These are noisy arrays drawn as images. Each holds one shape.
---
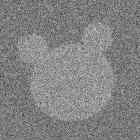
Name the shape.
bear's head
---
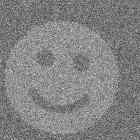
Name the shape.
smiling face
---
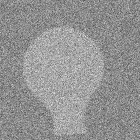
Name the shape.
light bulb
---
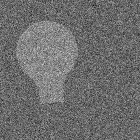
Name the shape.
light bulb
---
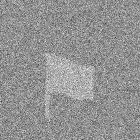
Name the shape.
flag
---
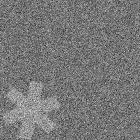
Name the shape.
asterisk
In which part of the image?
bottom left
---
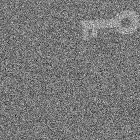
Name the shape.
key
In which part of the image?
top right
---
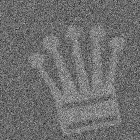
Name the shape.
chess queen
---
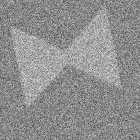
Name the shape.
bow tie
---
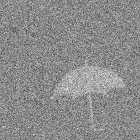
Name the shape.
umbrella
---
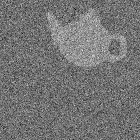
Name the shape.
teapot
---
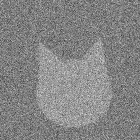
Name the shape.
cat's head
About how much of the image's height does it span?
two thirds
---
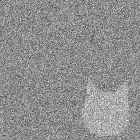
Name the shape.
cat's head
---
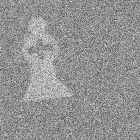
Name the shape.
chess bishop
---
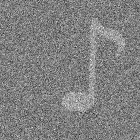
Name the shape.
musical note
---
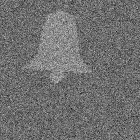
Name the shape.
bell
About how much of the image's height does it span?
half
